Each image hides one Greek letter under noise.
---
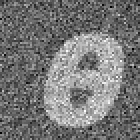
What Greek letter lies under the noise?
theta
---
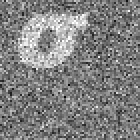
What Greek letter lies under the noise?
sigma
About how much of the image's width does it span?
half
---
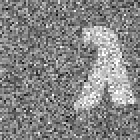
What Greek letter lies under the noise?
lambda
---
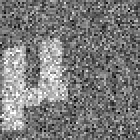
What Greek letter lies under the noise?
mu
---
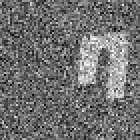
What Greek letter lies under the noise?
eta
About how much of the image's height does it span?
half
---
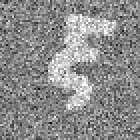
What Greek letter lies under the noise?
xi
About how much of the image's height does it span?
two thirds
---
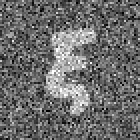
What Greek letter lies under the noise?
xi
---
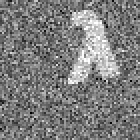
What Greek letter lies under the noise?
lambda
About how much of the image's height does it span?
half
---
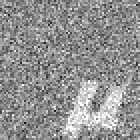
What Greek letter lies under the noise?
mu
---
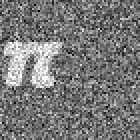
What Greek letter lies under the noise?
pi
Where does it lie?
middle left
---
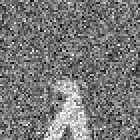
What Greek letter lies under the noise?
lambda
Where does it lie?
bottom middle
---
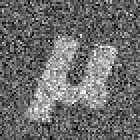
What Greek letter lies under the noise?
mu
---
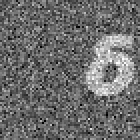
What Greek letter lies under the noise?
delta
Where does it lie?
middle right
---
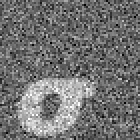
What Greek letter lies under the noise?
sigma
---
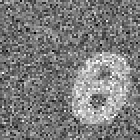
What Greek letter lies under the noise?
theta
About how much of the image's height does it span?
half
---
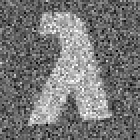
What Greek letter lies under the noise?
lambda
